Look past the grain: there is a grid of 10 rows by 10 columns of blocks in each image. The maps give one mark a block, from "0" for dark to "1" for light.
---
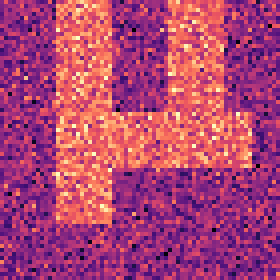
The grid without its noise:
0 0 1 1 0 0 1 1 0 0
0 0 1 1 0 0 1 1 0 0
0 0 1 1 0 0 1 1 0 0
0 0 1 1 0 0 1 1 0 0
0 0 1 1 1 1 1 1 1 0
0 0 1 1 1 1 1 1 1 0
0 0 1 1 0 0 0 0 0 0
0 0 1 1 0 0 0 0 0 0
0 0 0 0 0 0 0 0 0 0
0 0 0 0 0 0 0 0 0 0
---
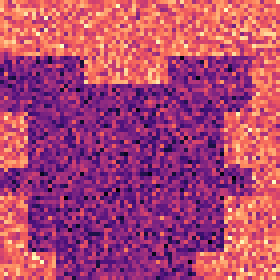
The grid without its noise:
1 1 1 1 1 1 1 1 1 1
1 1 1 1 1 1 1 1 1 1
0 0 0 1 1 1 0 0 0 1
0 0 0 0 0 0 0 0 0 1
1 0 0 0 0 0 0 0 1 1
1 0 0 0 0 0 0 0 1 1
0 0 0 0 0 0 0 0 0 1
1 0 0 0 0 0 0 0 1 1
1 0 0 0 0 0 0 0 1 1
1 1 0 0 0 0 0 1 1 1
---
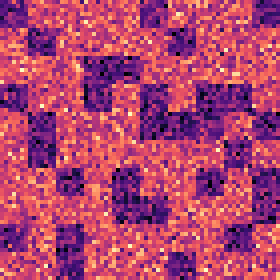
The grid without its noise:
0 1 1 1 1 0 1 1 1 0
1 0 1 1 1 1 0 1 1 1
1 1 1 0 0 1 1 1 1 1
0 1 1 0 1 0 1 0 0 1
1 0 1 1 1 0 0 0 1 0
1 0 1 1 1 1 1 1 0 1
1 1 0 1 0 1 1 0 1 0
1 1 1 1 0 0 1 1 1 0
0 1 0 1 1 1 1 1 0 1
1 1 0 1 1 1 0 1 1 1
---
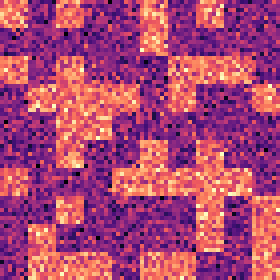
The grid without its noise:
1 0 1 0 0 1 0 1 0 0
0 0 0 0 0 1 0 0 0 0
1 0 1 0 0 0 1 1 1 0
0 1 1 1 1 0 1 0 0 1
0 0 1 1 0 0 0 0 0 0
0 0 1 0 0 1 0 1 0 0
1 0 0 0 1 1 1 1 1 0
0 0 1 0 0 0 0 1 0 1
0 1 0 0 0 0 0 1 0 1
0 1 1 1 0 1 1 0 0 1
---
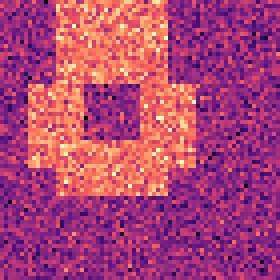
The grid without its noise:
0 0 1 1 1 1 0 0 0 0
0 0 1 1 1 1 0 0 0 0
0 0 1 1 1 1 0 0 0 0
0 1 1 0 0 1 1 0 0 0
0 1 1 0 0 1 1 0 0 0
0 1 1 1 1 1 1 0 0 0
0 0 1 1 1 1 0 0 0 0
0 0 0 0 0 0 0 0 0 0
0 0 0 0 0 0 0 0 0 0
0 0 0 0 0 0 0 0 0 0
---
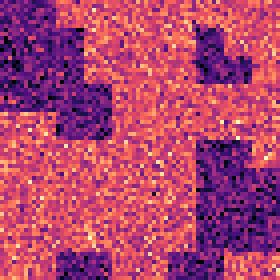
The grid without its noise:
0 0 1 1 1 1 1 1 1 1
0 0 0 1 1 1 1 0 1 1
0 0 0 1 1 1 1 0 0 1
0 0 0 0 1 1 1 1 1 1
1 1 0 0 1 1 1 1 1 1
1 1 1 1 1 1 1 0 0 1
1 1 1 1 1 1 1 0 0 0
1 1 1 1 1 1 1 0 0 0
1 1 1 1 1 1 1 0 0 0
1 1 0 0 1 1 0 0 1 1
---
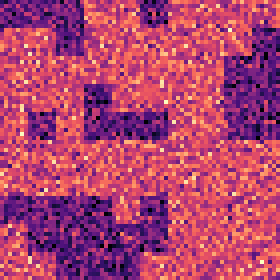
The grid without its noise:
0 0 0 1 1 0 1 1 1 1
1 1 0 1 1 1 1 1 1 0
1 1 1 1 1 1 1 1 0 0
1 1 1 0 1 1 1 1 0 0
1 0 1 0 0 0 1 1 0 0
1 1 1 1 1 1 1 1 1 1
1 1 1 1 1 1 1 1 1 1
0 0 0 0 1 0 1 1 1 1
1 0 0 0 0 0 1 1 1 1
1 1 0 0 0 1 1 1 1 1
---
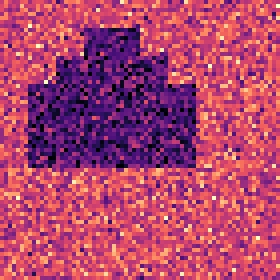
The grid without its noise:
1 1 1 1 1 1 1 1 1 1
1 1 1 0 0 1 1 1 1 1
1 1 0 0 0 0 1 1 1 1
1 0 0 0 0 0 0 1 1 1
1 0 0 0 0 0 0 1 1 1
1 0 0 0 0 0 0 1 1 1
1 1 1 1 1 1 1 1 1 1
1 1 1 1 1 1 1 1 1 1
1 1 1 1 1 1 1 1 1 1
1 1 1 1 1 1 1 1 1 1
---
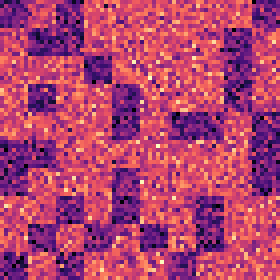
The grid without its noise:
0 1 0 1 1 1 1 1 1 0
1 0 0 1 1 1 1 1 0 1
1 1 1 0 1 1 1 1 0 1
1 0 1 1 0 1 1 1 0 1
1 1 1 1 0 1 0 0 1 0
0 0 1 1 1 1 1 1 1 0
0 1 1 1 0 1 1 1 1 0
1 1 0 1 0 1 1 0 1 1
1 0 1 0 1 0 1 0 1 1
0 1 0 1 1 1 0 1 1 1
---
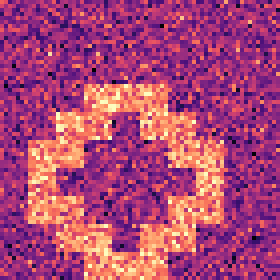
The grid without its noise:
0 0 0 0 0 0 0 0 0 0
0 0 0 0 0 0 0 0 0 0
0 0 0 0 0 0 0 0 0 0
0 0 0 1 1 1 0 0 0 0
0 0 1 1 0 1 1 0 0 0
0 1 1 0 0 0 1 1 0 0
0 1 0 0 0 0 0 1 0 0
0 1 1 0 0 0 1 1 0 0
0 0 1 1 0 1 1 0 0 0
0 0 0 1 1 1 0 0 0 0
